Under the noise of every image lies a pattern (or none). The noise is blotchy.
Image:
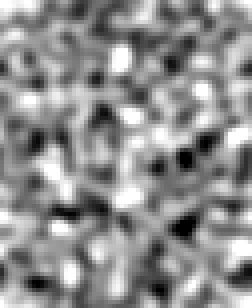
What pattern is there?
only noise
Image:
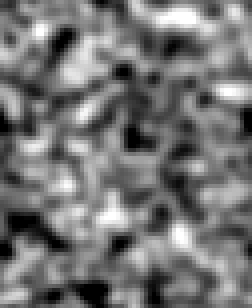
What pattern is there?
only noise
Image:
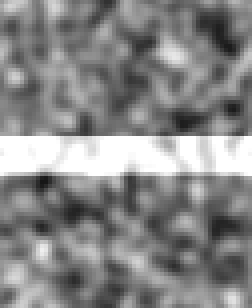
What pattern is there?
one horizontal stripe
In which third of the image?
middle
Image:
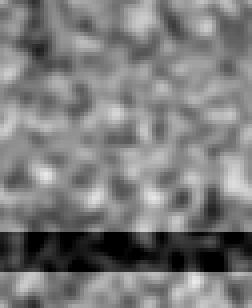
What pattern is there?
one horizontal stripe
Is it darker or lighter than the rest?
darker
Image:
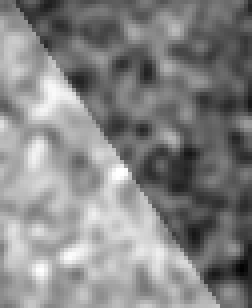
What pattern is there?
a sharp edge
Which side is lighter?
bottom left
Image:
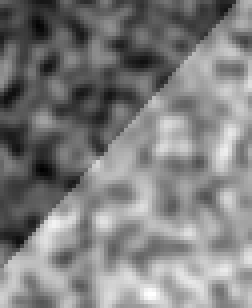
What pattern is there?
a sharp edge
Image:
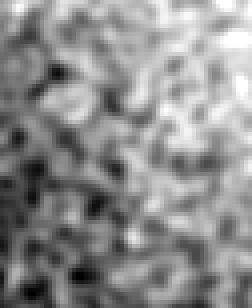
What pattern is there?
a smooth slope
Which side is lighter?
top right
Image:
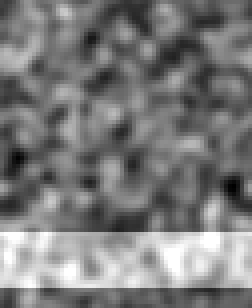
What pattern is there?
one horizontal stripe
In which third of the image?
bottom
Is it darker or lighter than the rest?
lighter
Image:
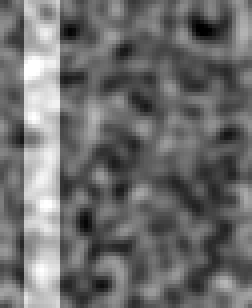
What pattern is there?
one vertical stripe
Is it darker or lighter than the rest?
lighter
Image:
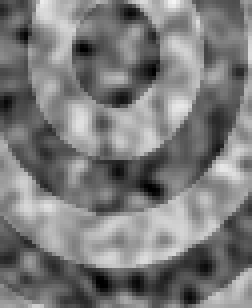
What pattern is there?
rings round one point
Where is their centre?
top middle
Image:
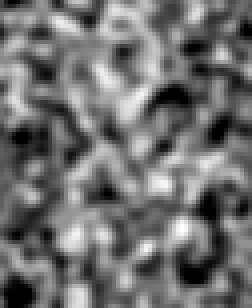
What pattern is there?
only noise
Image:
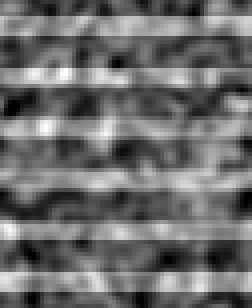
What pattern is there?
horizontal stripes
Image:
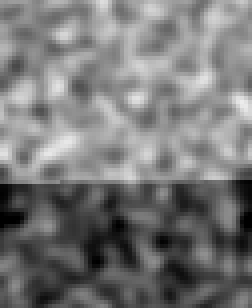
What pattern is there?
a sharp edge
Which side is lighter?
top
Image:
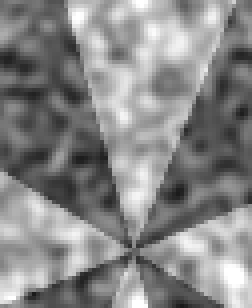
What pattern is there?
spokes from one point
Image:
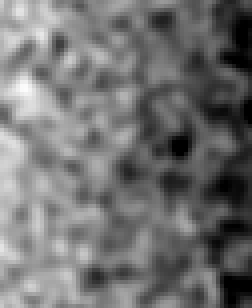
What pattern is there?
a smooth slope
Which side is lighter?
left
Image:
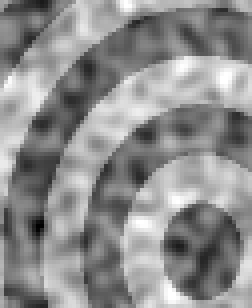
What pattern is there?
rings round one point
